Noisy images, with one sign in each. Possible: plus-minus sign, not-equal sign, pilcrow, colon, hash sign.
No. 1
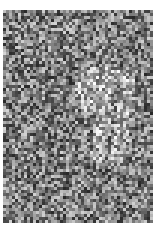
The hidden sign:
pilcrow
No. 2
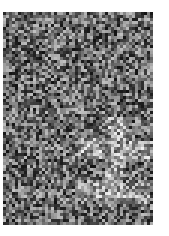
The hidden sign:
plus-minus sign
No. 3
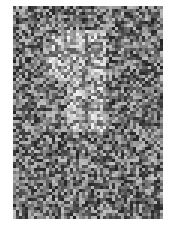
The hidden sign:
pilcrow
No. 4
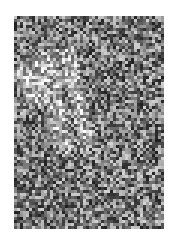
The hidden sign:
pilcrow
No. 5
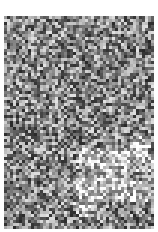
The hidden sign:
not-equal sign
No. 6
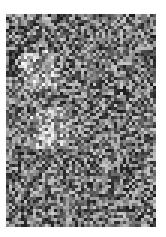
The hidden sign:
colon
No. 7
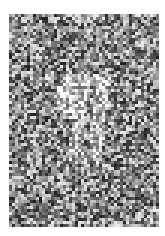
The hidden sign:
pilcrow
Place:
centre
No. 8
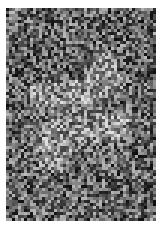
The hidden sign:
not-equal sign
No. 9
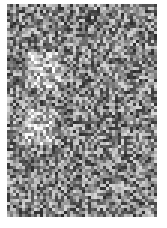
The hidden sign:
colon
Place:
middle left
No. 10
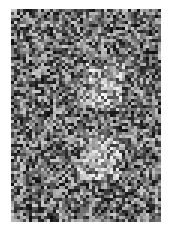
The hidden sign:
colon
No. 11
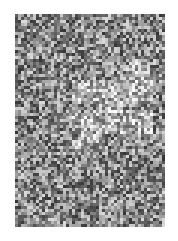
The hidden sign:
not-equal sign
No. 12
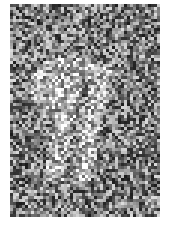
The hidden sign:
pilcrow
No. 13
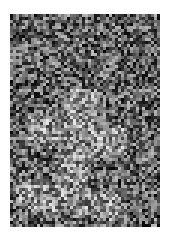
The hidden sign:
plus-minus sign
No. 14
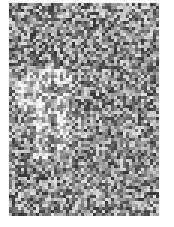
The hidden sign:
pilcrow
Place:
middle left
